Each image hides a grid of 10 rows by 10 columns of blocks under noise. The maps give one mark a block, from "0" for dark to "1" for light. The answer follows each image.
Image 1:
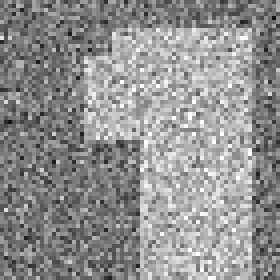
0000000000
0000111110
0001111110
0001111110
0001111110
0000011110
0000011110
0000011110
0000011110
0000011110
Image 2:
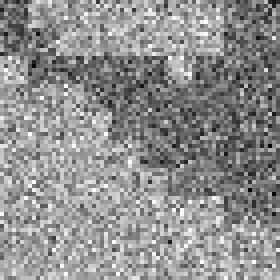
0111111100
0011111100
1000001000
1110000000
1111000000
1111100000
1111110000
1111111100
1111111111
1111111111
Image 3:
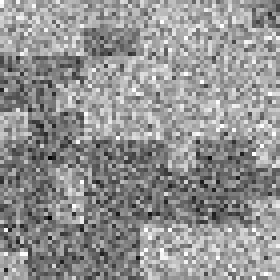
1111111110
1110011111
0001111111
0011111111
1001111111
0000001001
0010000000
0010000001
0000011111
1000011111
